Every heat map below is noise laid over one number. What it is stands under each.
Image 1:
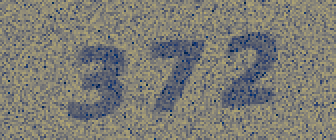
372
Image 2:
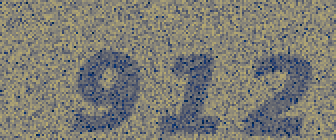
912
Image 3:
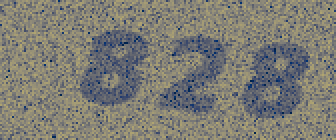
828
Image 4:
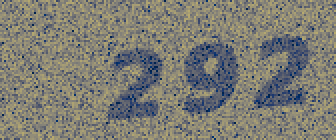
292
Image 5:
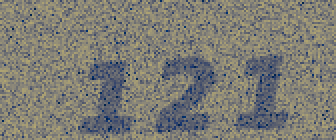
121
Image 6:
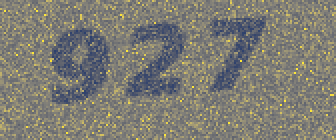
927
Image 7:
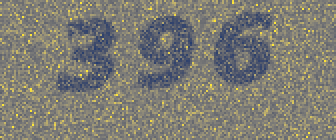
396
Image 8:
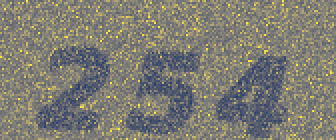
254
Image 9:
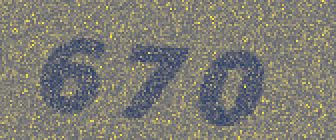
670
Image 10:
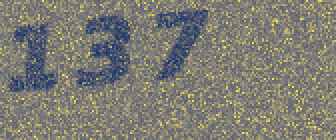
137
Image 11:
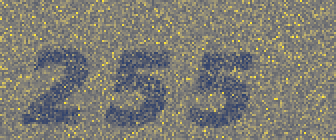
255
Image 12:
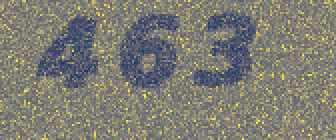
463
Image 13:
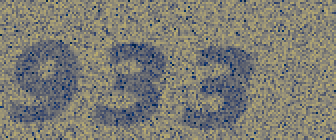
933
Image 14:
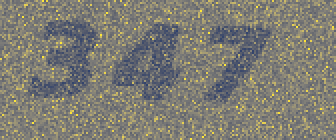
347
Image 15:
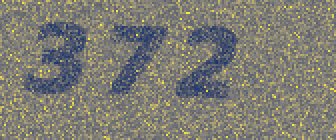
372
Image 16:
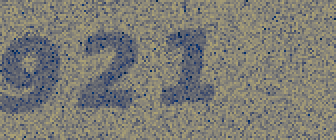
921
